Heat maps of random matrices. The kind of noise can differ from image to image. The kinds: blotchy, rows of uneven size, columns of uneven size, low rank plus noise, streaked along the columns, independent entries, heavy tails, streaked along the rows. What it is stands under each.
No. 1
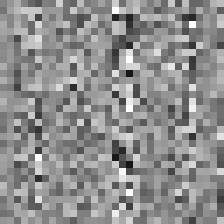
columns of uneven size
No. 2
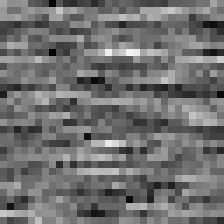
streaked along the rows
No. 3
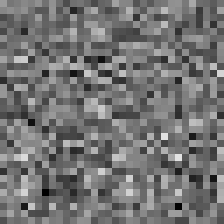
low rank plus noise
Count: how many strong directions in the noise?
two
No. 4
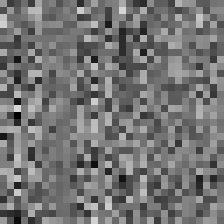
columns of uneven size
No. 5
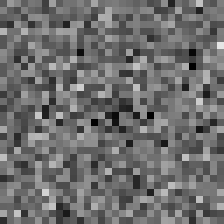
independent entries
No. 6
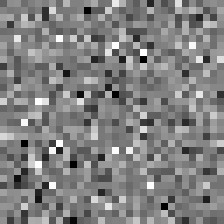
heavy tails
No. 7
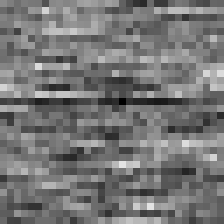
streaked along the rows
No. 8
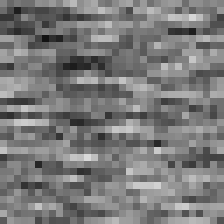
streaked along the rows
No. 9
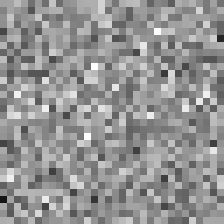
independent entries
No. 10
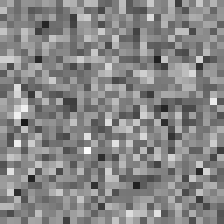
independent entries
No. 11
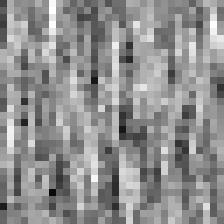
streaked along the columns
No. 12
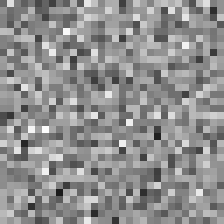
independent entries
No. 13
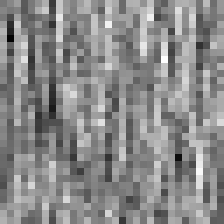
streaked along the columns
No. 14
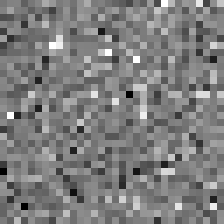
heavy tails
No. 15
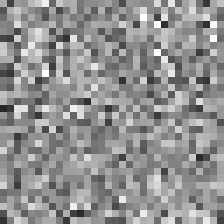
low rank plus noise
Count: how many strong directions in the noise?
five to eight
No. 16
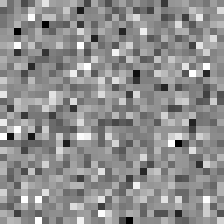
heavy tails
